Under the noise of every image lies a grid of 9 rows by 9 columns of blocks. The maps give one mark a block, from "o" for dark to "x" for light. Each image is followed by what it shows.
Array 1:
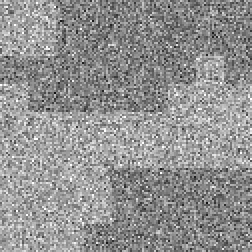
x x o o o o o o o
x x o o o o o o o
o o o o o o o x o
x o o o o o x x x
x x x x x x x x x
x x x x x x x x x
x x x x o o o o o
x x x x o o o o o
x x x o o o o o o
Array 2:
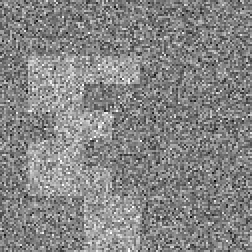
o o o o o o o o o
o o o o o o o o o
o x x x x o o o o
o x x o o o o o o
o o x x o o o o o
o x x o o o o o o
o x x x o o o o o
o o o x x o o o o
o o o x x o o o o
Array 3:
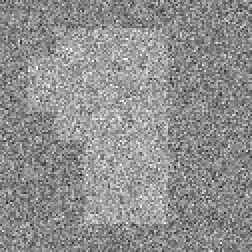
o o o o o o o o o
o o x x x x o o o
o x x x x x o o o
o x x x x x o o o
o o x x x x o o o
o o o x x x o o o
o o o x x x o o o
o o o x x x o o o
o o o o o o o o o
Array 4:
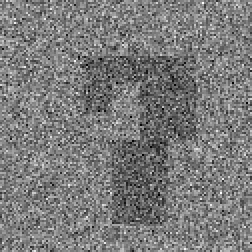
x x x x x x x x x
x x x x x x x x x
x x x o o o o x x
x x x o x o o x x
x x x x x o o x x
x x x x o o x x x
x x x x o o x x x
x x x x o o x x x
x x x x x x x x x
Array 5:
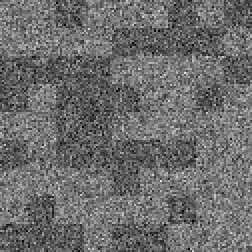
x x o x x x o x o
x x x x o o o o x
o o o o x x x x o
o x o o o x x o x
x x o o x x x x x
o x o o o o o x x
x x x x o x x x x
x o x x x x o x x
o o o x o o x x x
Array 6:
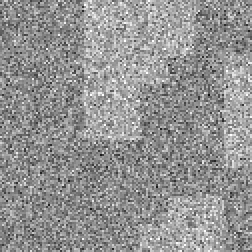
o o o x x x x o o
o o o x x x x o o
o o o x x x o o x
o o o x x o o o x
o o o x x o o o x
o o o o o o o o x
o o o o o o o o o
o o o o o o x x o
o o o o o x x x o
